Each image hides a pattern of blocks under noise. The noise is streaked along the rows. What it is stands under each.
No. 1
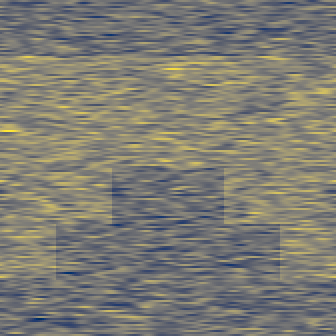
left and right mirror each other
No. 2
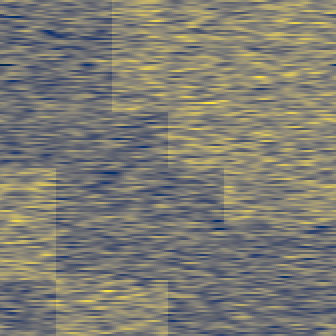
mirrored about the diagonal from the bottom left
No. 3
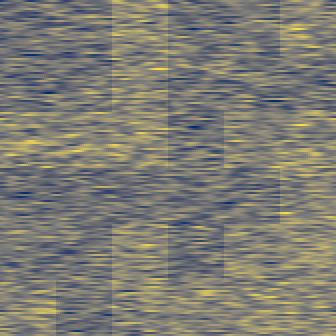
mirrored about the diagonal from the top left
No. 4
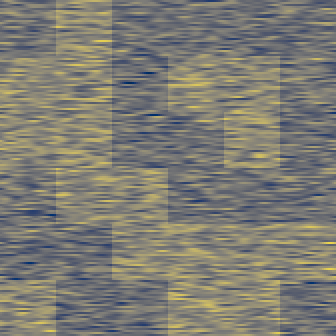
mirrored about the diagonal from the bottom left
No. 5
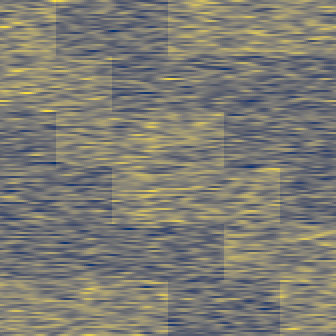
the same after a half turn
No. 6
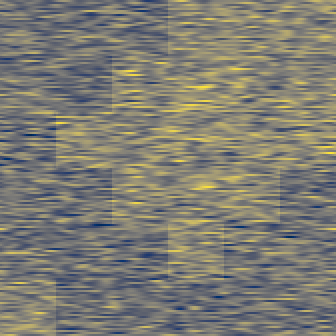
mirrored about the diagonal from the bottom left
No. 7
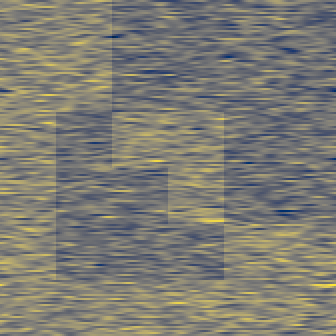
mirrored about the diagonal from the bottom left
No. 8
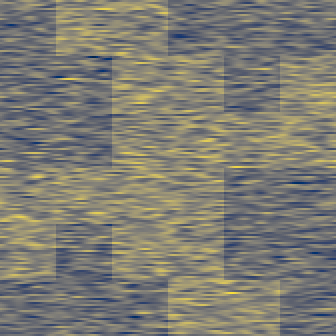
the same after a half turn
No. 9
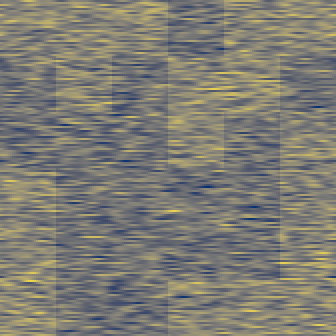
no symmetry
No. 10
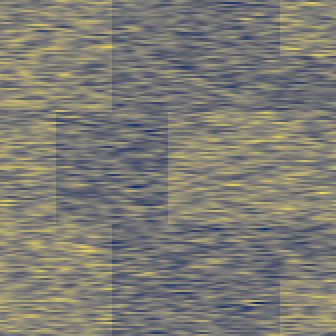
top and bottom mirror each other
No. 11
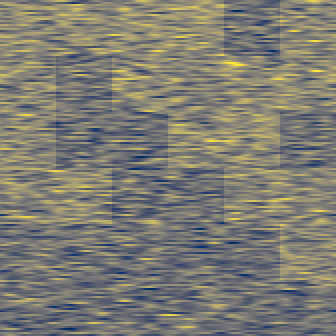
no symmetry
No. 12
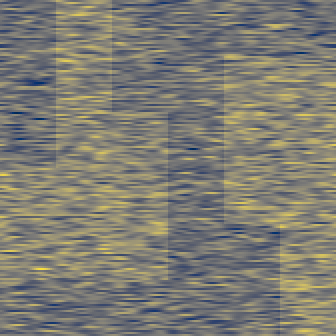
no symmetry
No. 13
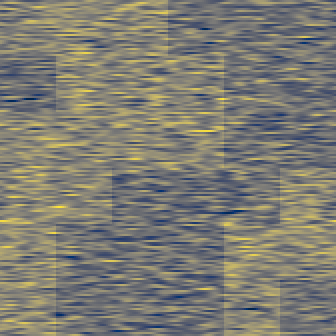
no symmetry
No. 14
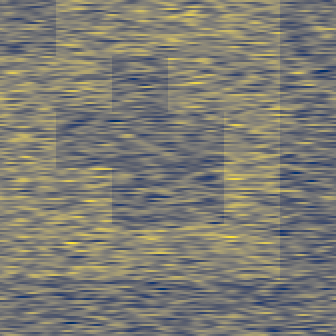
mirrored about the diagonal from the top left
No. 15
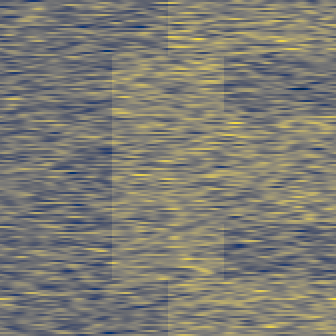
top and bottom mirror each other
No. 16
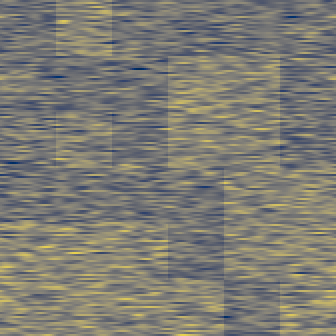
no symmetry
